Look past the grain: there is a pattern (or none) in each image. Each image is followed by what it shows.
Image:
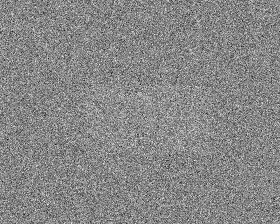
one block
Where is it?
centre
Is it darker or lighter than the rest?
lighter
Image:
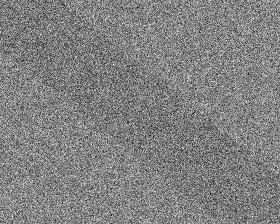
a diagonal band
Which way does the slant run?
top left to bottom right
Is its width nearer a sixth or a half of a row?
a half
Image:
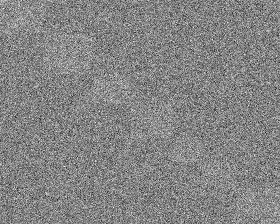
blocks along the diagonal
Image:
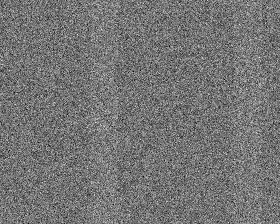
bands of columns
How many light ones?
2
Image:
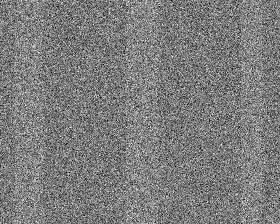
bands of columns
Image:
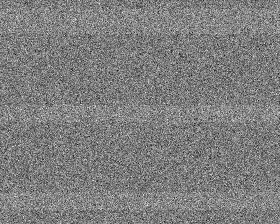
bands of rows
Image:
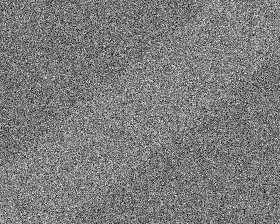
a diagonal band
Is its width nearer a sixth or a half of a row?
a half
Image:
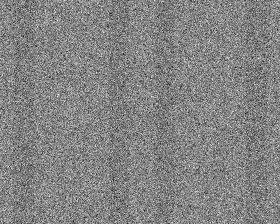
bands of columns
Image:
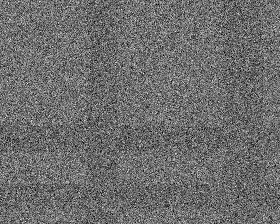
bands of rows crossing bands of columns
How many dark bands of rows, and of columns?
2 and 2
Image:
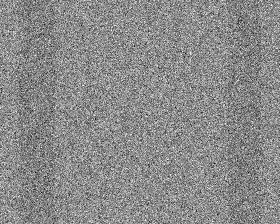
bands of columns
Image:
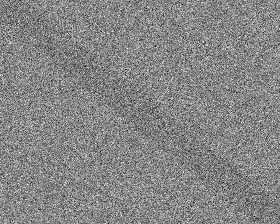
a diagonal band
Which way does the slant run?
top left to bottom right
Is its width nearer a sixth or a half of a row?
a sixth
